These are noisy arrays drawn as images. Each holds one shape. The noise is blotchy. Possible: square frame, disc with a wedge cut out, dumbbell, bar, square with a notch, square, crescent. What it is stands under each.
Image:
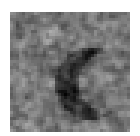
dark crescent
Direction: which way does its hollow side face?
right
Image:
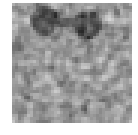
dark dumbbell
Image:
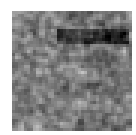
dark bar
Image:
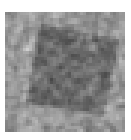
dark square
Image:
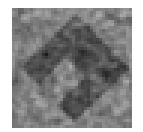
dark square with a notch
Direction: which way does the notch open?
down and left
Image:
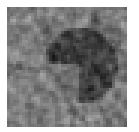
dark disc with a wedge cut out
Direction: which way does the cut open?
down and left
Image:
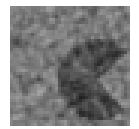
dark disc with a wedge cut out
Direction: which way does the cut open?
right
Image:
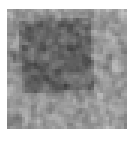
dark square
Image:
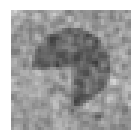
dark disc with a wedge cut out
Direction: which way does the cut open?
down and left
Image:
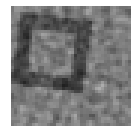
dark square frame
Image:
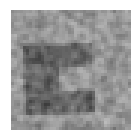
dark square with a notch
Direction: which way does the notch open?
right
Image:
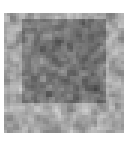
dark square
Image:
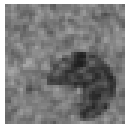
dark disc with a wedge cut out
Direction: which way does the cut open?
down and left
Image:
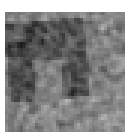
dark square with a notch
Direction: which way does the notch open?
down
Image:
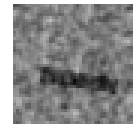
dark bar
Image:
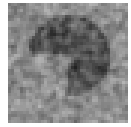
dark disc with a wedge cut out
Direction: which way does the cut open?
down and left
